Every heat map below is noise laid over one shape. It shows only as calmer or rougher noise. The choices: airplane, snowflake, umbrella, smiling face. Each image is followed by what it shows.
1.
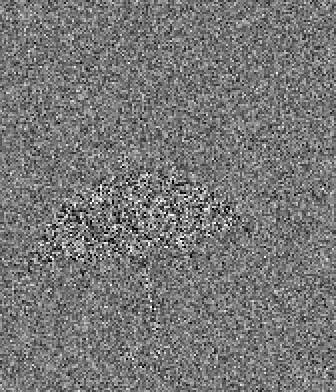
umbrella
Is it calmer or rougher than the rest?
rougher
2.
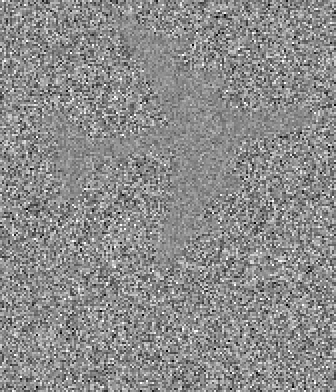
airplane
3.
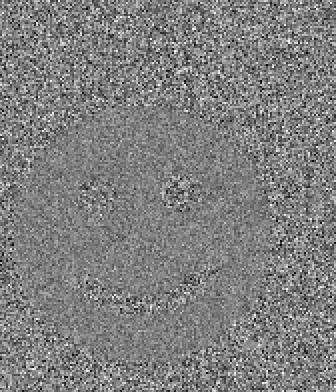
smiling face
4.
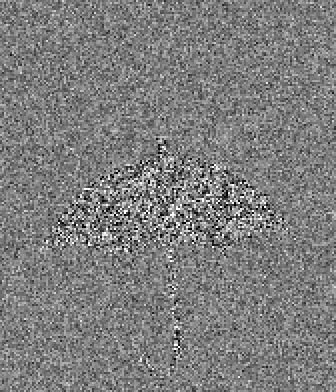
umbrella
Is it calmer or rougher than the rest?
rougher
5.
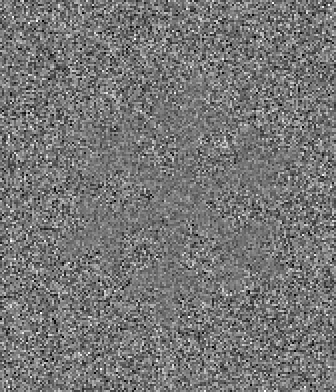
snowflake
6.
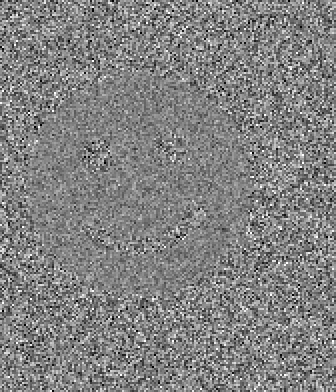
smiling face
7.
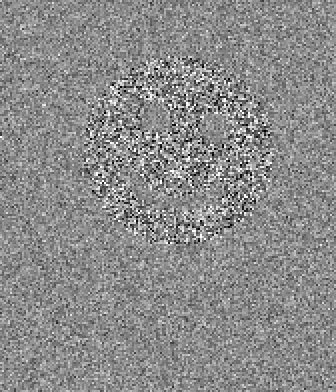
smiling face
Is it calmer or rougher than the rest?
rougher
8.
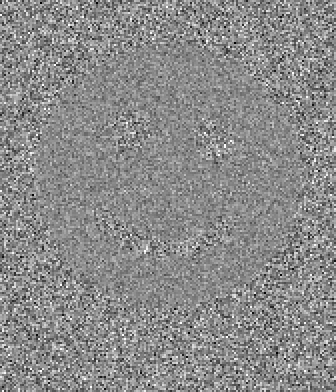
smiling face
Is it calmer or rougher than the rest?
calmer
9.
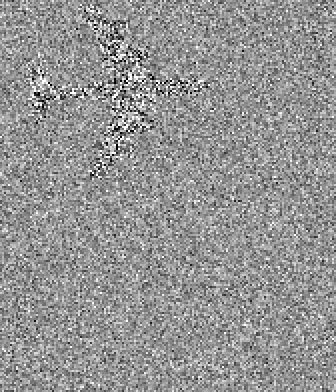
airplane
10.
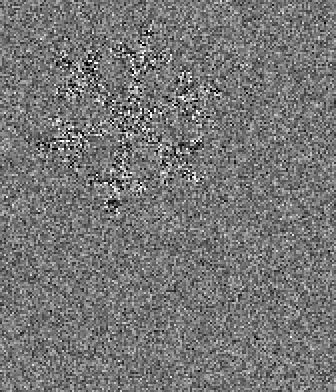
snowflake
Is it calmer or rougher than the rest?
rougher
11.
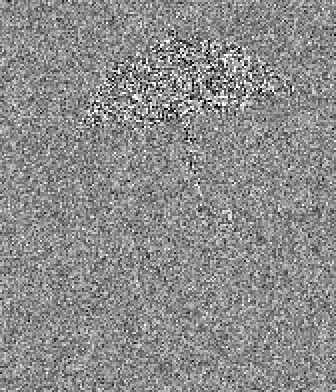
umbrella
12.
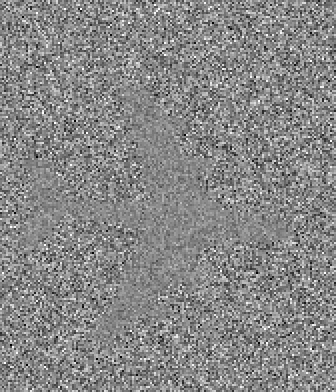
airplane
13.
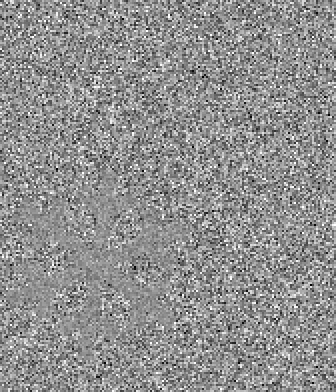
snowflake
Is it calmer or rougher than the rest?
calmer
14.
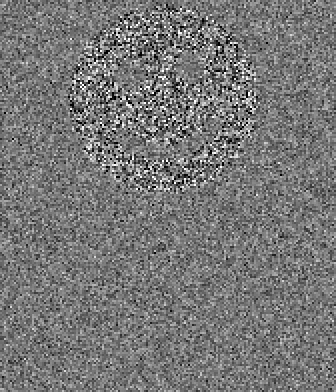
smiling face
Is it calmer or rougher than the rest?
rougher
